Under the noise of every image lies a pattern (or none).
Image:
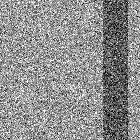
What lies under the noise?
one vertical stripe
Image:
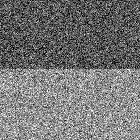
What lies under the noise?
a sharp edge
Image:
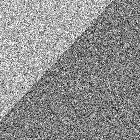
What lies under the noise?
a sharp edge
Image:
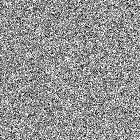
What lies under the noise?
only noise
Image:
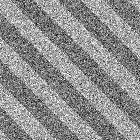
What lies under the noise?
diagonal stripes
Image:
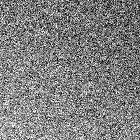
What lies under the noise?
a smooth slope
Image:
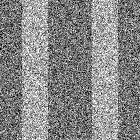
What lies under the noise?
vertical stripes
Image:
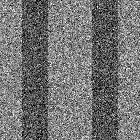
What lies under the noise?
vertical stripes
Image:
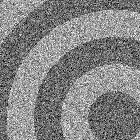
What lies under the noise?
rings round one point
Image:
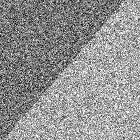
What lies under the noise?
a sharp edge
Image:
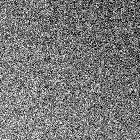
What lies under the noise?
a smooth slope
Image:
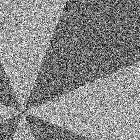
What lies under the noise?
spokes from one point
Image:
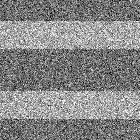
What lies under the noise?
horizontal stripes
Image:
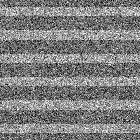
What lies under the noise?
horizontal stripes
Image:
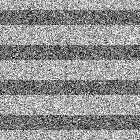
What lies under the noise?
horizontal stripes
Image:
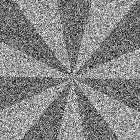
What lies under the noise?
spokes from one point
